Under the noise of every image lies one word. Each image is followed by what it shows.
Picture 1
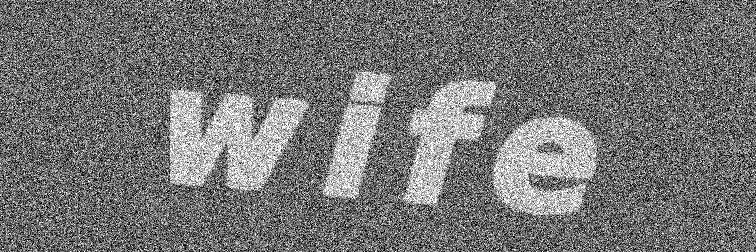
wife
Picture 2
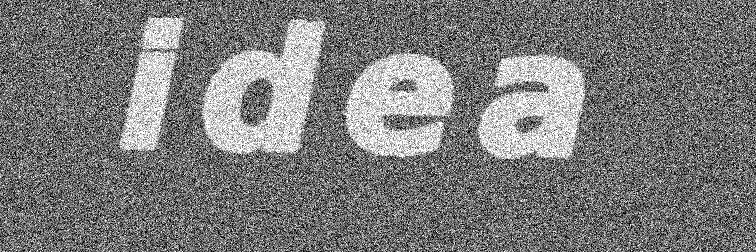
idea
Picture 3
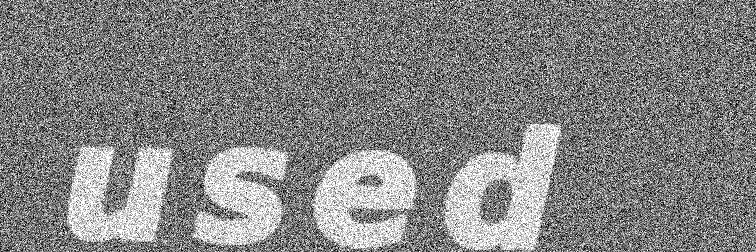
used
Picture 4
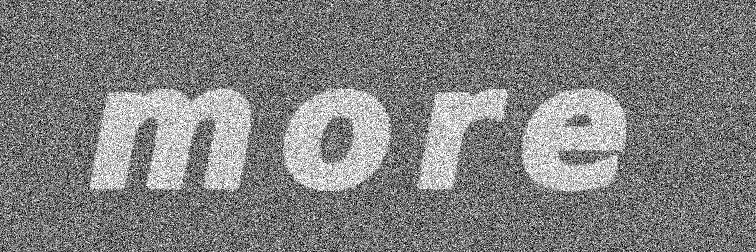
more
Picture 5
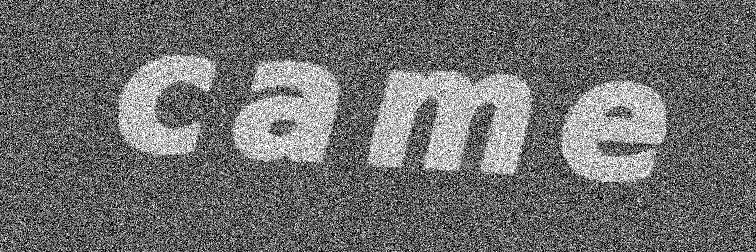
came
